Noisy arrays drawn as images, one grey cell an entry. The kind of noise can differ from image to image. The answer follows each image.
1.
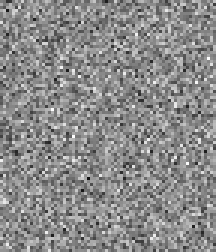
independent entries
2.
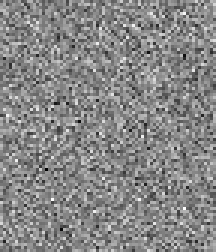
independent entries
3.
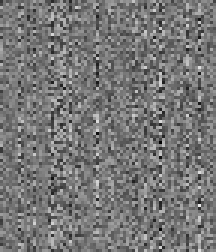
columns of uneven size
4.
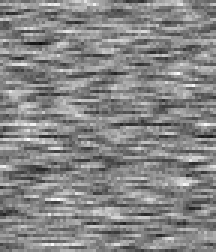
streaked along the rows
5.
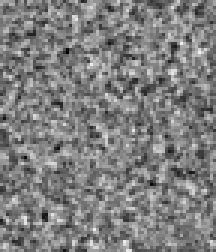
blotchy
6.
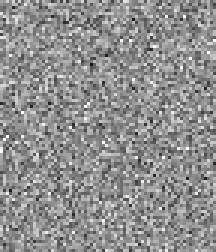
independent entries
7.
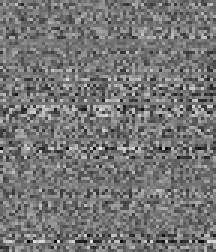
rows of uneven size
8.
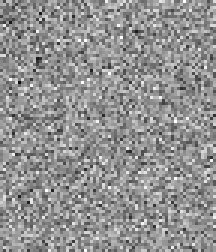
independent entries
